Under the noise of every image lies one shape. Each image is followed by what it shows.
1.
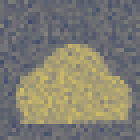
cloud
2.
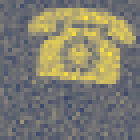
telephone
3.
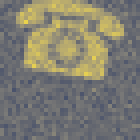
telephone
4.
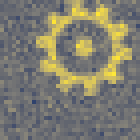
gear
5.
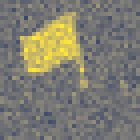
flag
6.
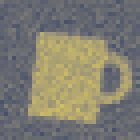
cup
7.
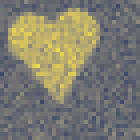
heart
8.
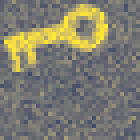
key
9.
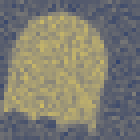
ghost
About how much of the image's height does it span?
nearly all
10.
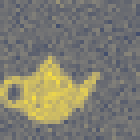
teapot
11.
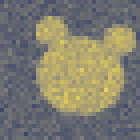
bear's head
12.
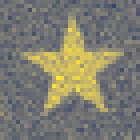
star
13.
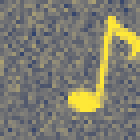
musical note
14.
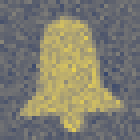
bell
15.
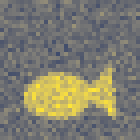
fish
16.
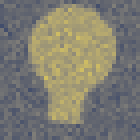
light bulb
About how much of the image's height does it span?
nearly all
